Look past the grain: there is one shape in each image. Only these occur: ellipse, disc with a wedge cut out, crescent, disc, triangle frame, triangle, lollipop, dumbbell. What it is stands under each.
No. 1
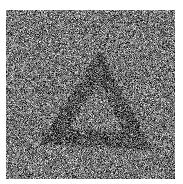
triangle frame
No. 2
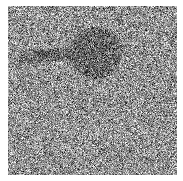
lollipop
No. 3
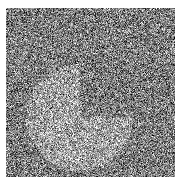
disc with a wedge cut out
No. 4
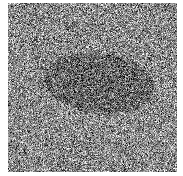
ellipse
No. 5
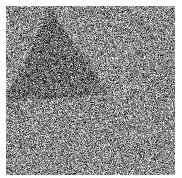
triangle
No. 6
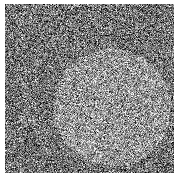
disc
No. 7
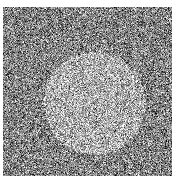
disc
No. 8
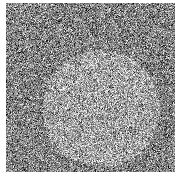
disc
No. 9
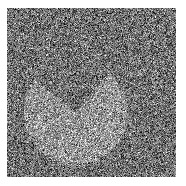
disc with a wedge cut out
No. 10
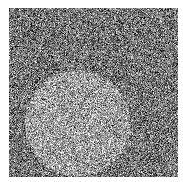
disc
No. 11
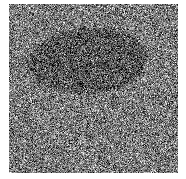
ellipse
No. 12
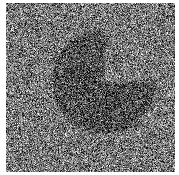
disc with a wedge cut out
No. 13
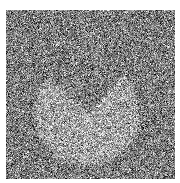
disc with a wedge cut out
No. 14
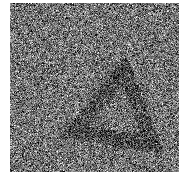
triangle frame
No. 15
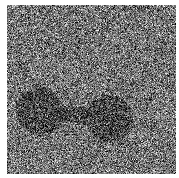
dumbbell
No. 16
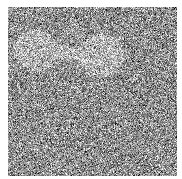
dumbbell
